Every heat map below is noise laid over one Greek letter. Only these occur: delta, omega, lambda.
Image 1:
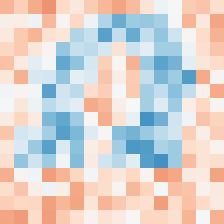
omega
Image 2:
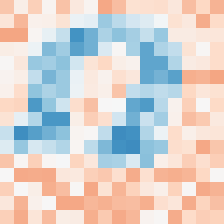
omega
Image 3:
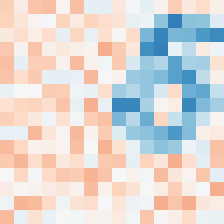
delta
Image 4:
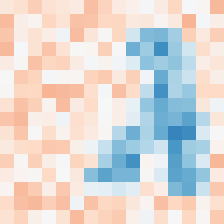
lambda
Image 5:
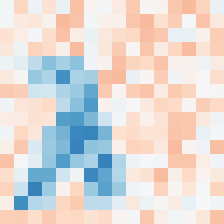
lambda
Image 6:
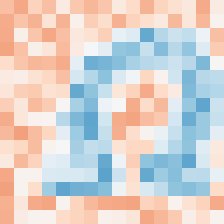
omega
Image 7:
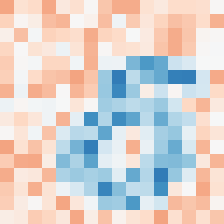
delta
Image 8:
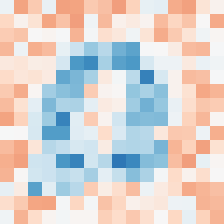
omega
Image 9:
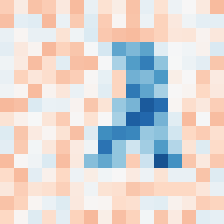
lambda
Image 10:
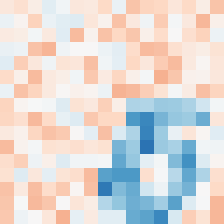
delta
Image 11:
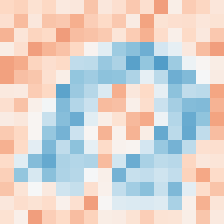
omega
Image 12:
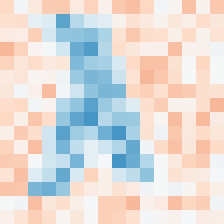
lambda
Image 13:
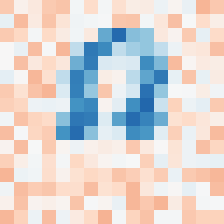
omega
